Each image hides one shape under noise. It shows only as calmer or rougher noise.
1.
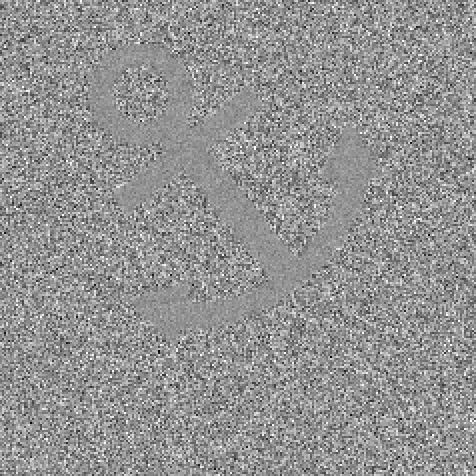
calm anchor
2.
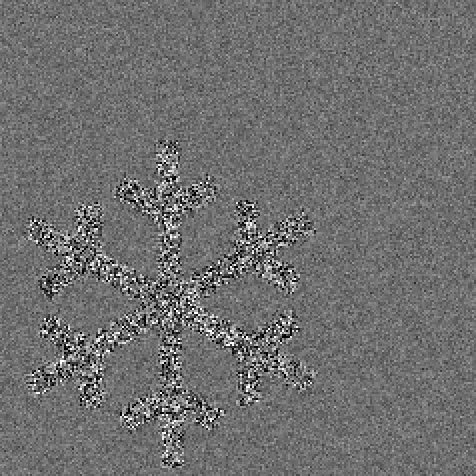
rough snowflake
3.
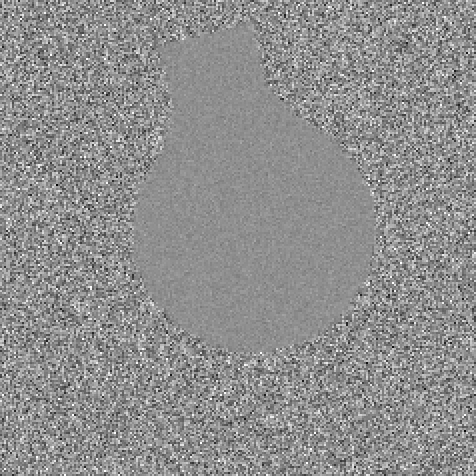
calm light bulb
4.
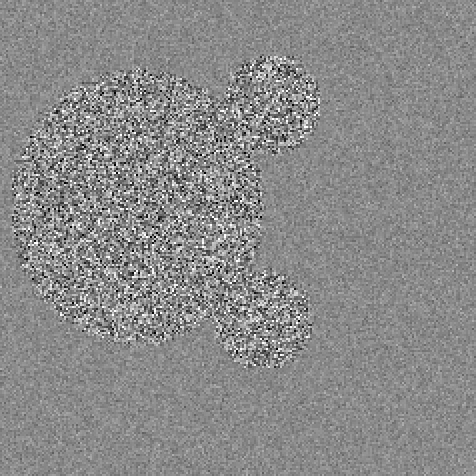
rough bear's head
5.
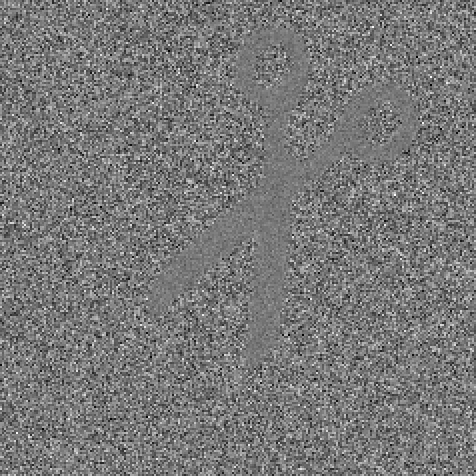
calm pair of scissors
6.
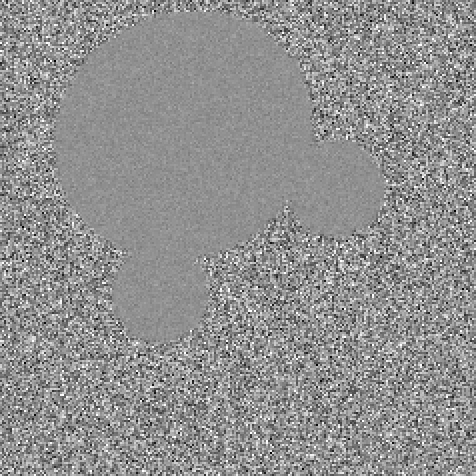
calm bear's head
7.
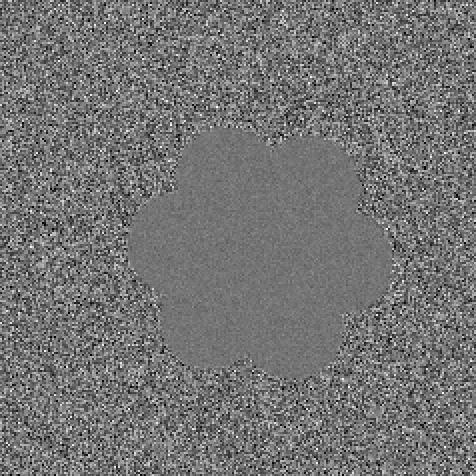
calm flower
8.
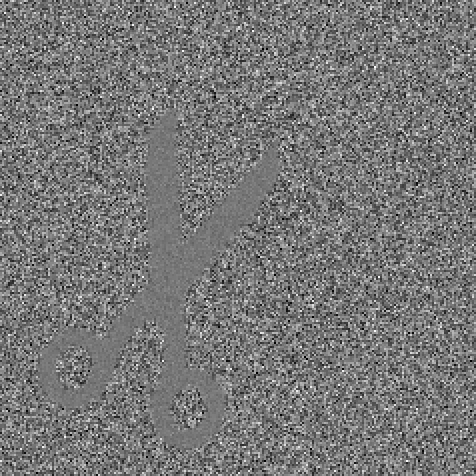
calm pair of scissors
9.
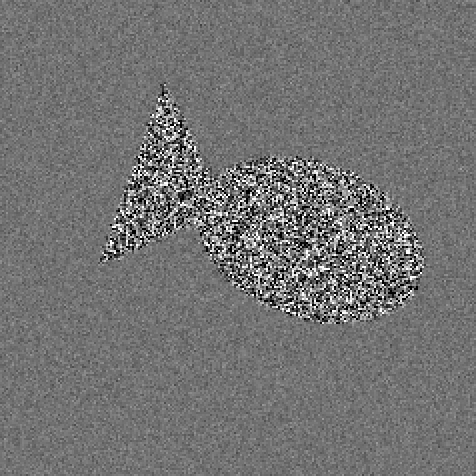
rough fish
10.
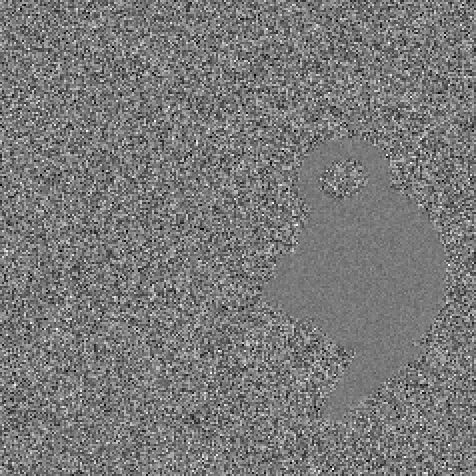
calm teapot
